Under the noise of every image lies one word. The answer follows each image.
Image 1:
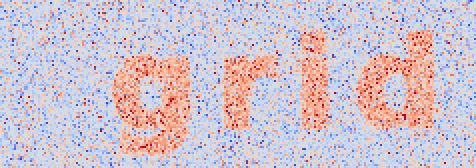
grid
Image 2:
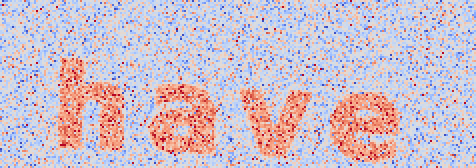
have
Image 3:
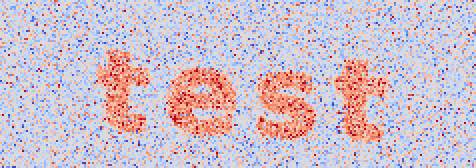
test
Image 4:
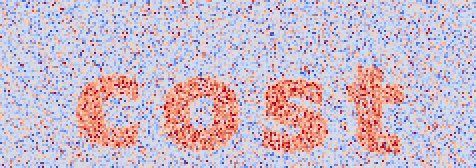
cost
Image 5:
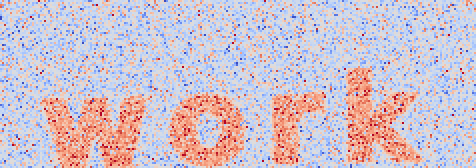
work
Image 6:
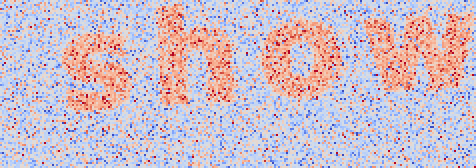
show
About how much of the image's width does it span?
nearly all
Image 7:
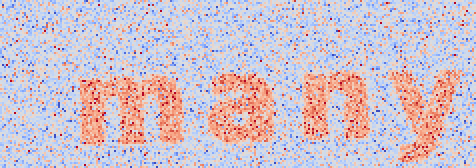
many
